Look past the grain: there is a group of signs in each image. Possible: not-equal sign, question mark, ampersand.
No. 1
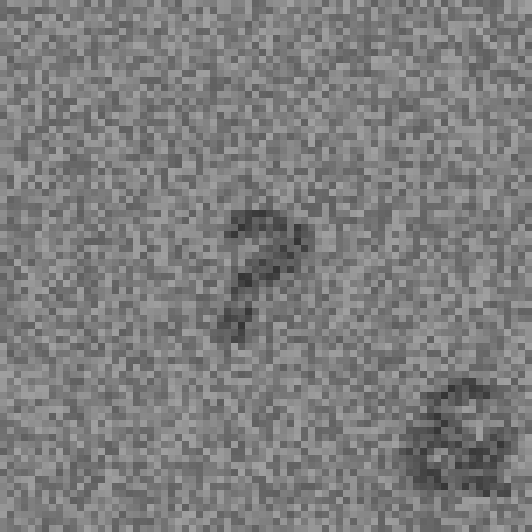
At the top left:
nothing
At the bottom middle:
nothing
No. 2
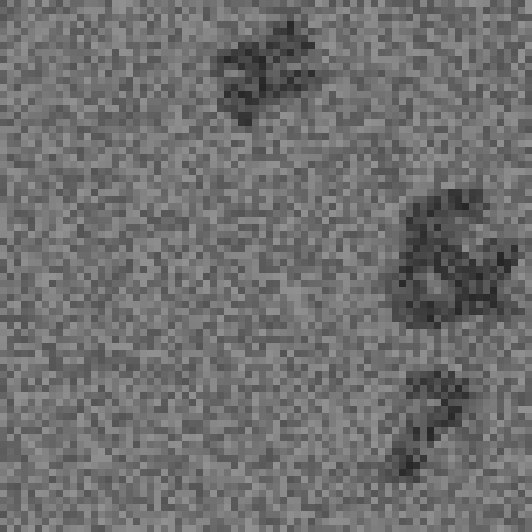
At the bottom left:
nothing
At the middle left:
nothing
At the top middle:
not-equal sign
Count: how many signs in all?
3
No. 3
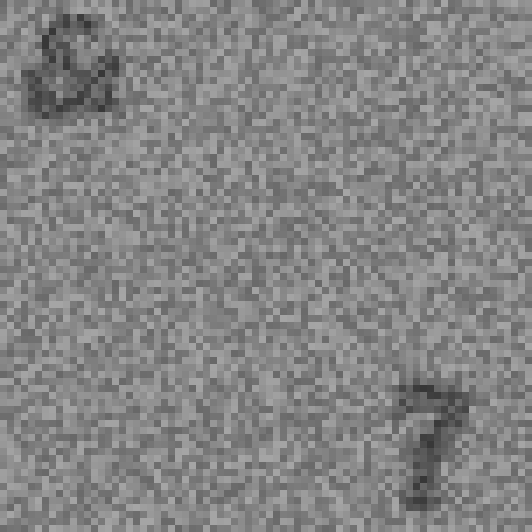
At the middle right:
nothing
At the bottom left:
nothing
